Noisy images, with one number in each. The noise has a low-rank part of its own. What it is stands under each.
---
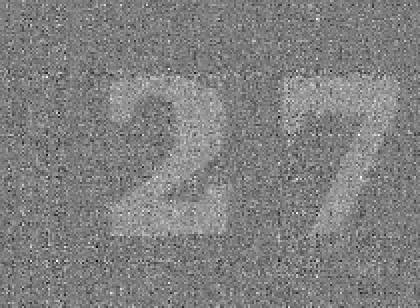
27
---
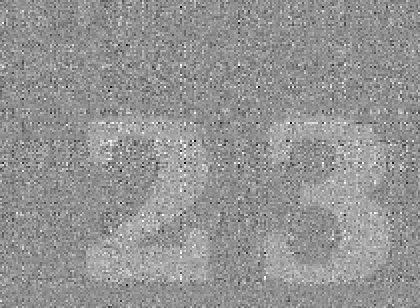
23
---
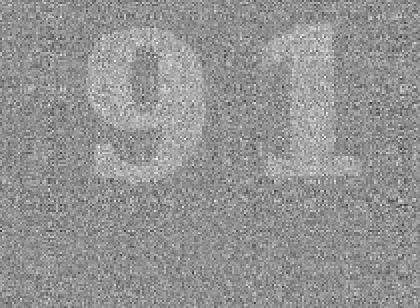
91
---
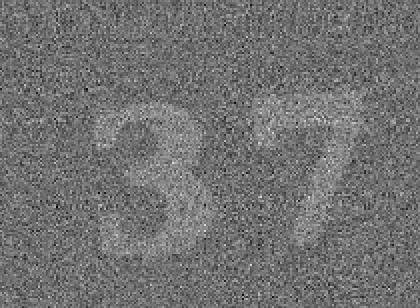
37
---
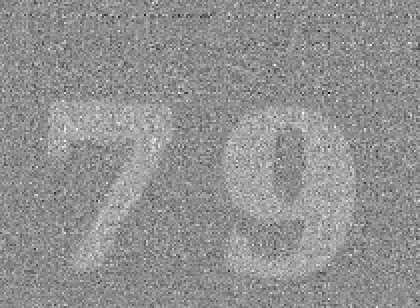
79
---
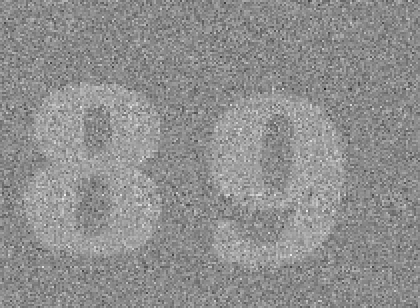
89
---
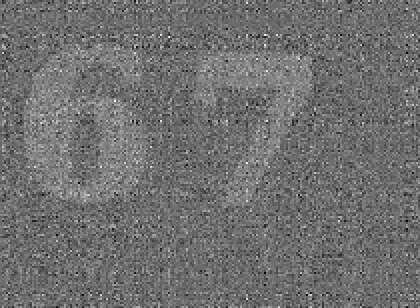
67
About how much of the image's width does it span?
two thirds
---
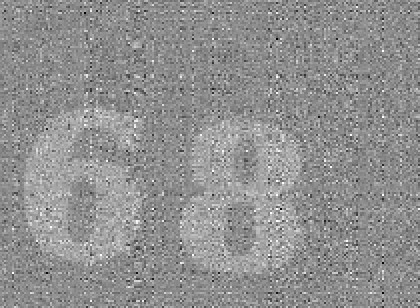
68
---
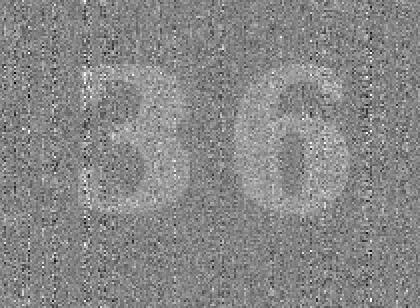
36
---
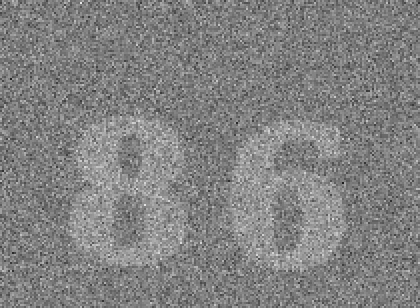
86
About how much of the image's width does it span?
two thirds
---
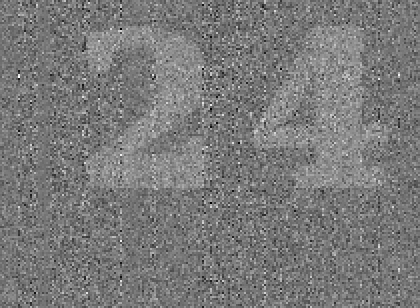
24
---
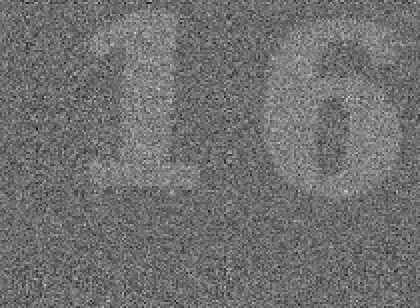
16
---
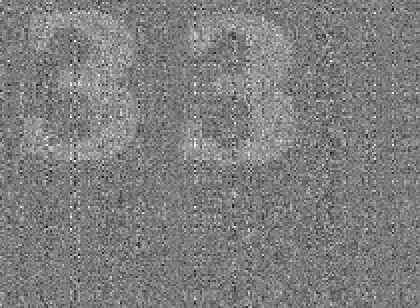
33
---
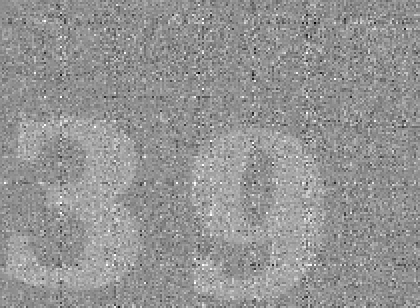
39
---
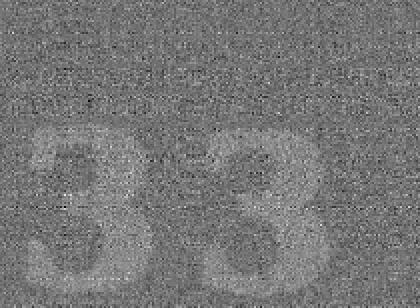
33
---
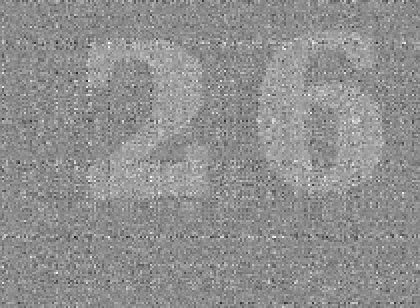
26
